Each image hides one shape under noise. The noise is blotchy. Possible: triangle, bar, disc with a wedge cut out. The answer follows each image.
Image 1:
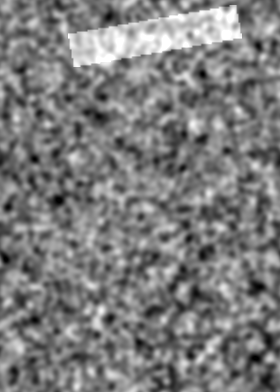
bar
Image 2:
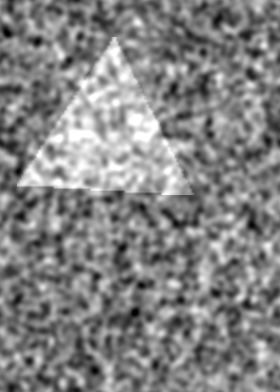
triangle
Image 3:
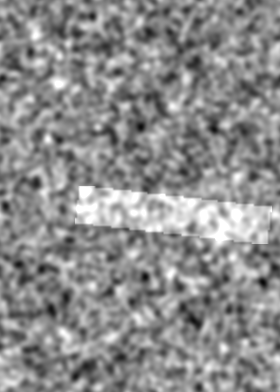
bar
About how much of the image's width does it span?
two thirds
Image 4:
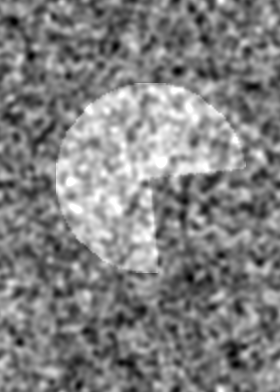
disc with a wedge cut out
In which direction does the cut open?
down and right
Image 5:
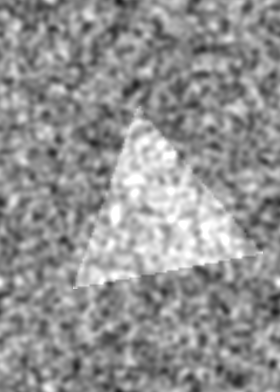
triangle
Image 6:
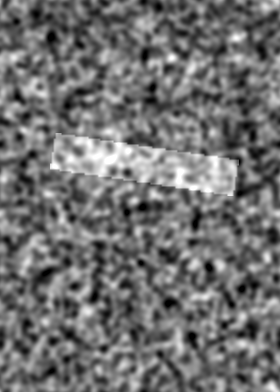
bar
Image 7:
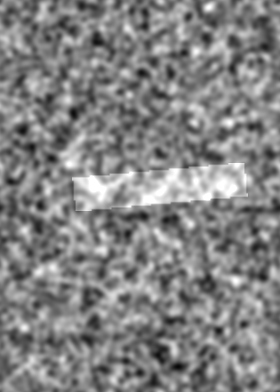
bar
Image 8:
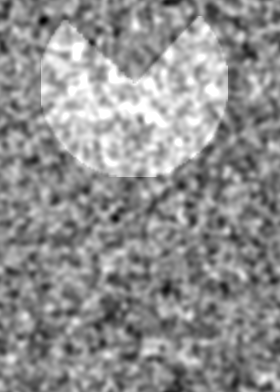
disc with a wedge cut out
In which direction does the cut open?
up
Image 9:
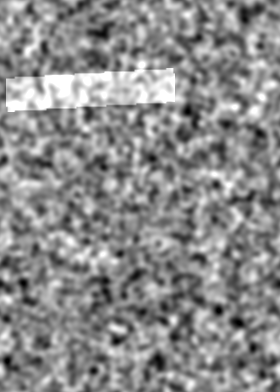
bar
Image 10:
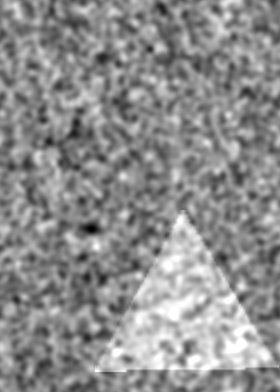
triangle
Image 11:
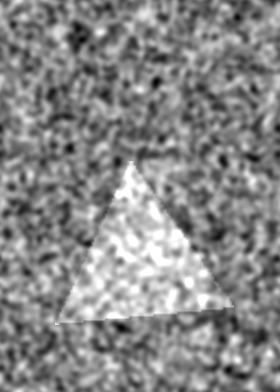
triangle
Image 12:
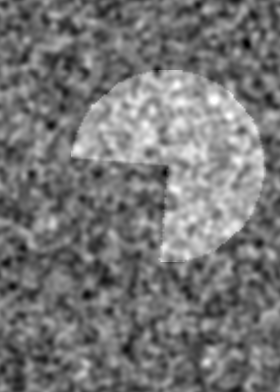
disc with a wedge cut out
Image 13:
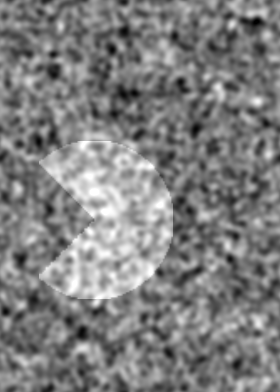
disc with a wedge cut out
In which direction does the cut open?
left
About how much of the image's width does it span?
half
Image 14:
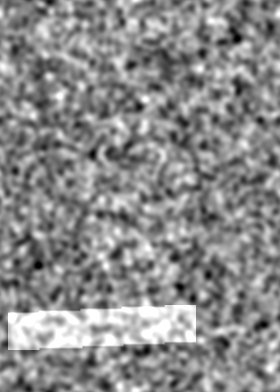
bar
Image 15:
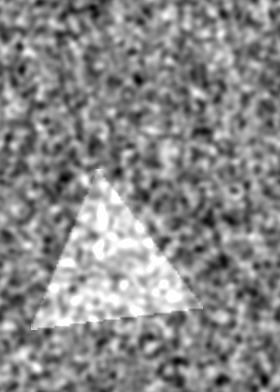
triangle
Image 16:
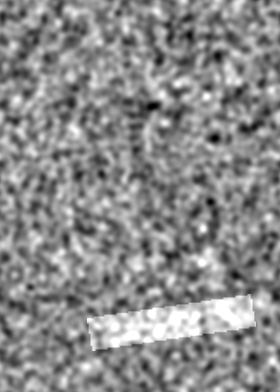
bar
